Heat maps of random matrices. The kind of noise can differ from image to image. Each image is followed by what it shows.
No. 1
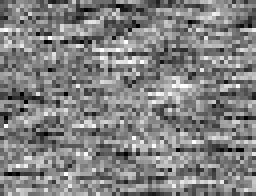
streaked along the rows
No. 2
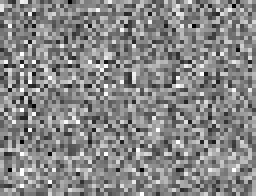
low rank plus noise
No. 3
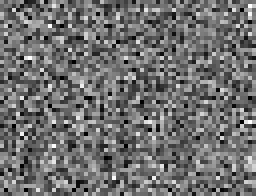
low rank plus noise
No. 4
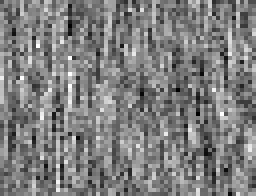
streaked along the columns
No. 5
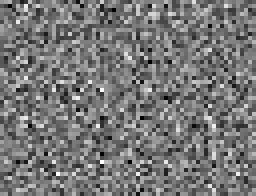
low rank plus noise
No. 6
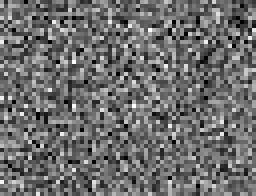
low rank plus noise
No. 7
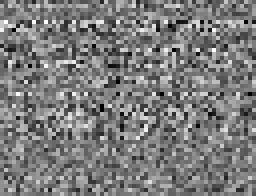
rows of uneven size
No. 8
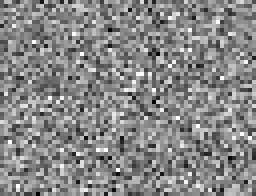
independent entries
